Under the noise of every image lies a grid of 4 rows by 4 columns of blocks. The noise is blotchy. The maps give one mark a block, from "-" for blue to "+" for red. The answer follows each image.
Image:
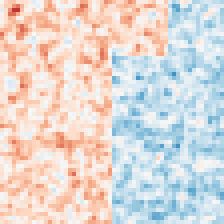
+++-
++--
++--
++--
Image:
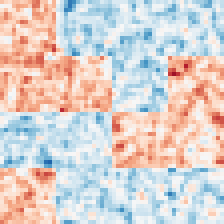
+---
++-+
--++
+---
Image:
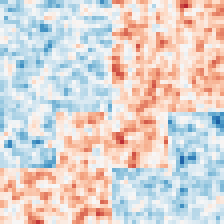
--++
--++
-++-
++--
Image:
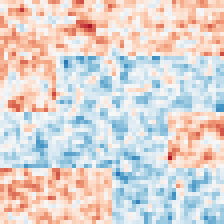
++++
+---
---+
++--
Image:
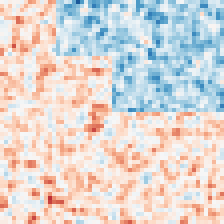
+---
++--
++++
++++
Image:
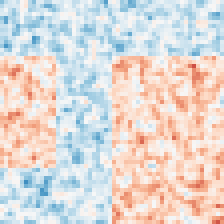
----
+-++
+-++
--++
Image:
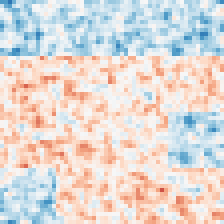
----
++++
+++-
-+++
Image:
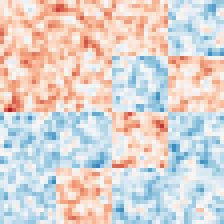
+++-
++-+
--+-
-+--
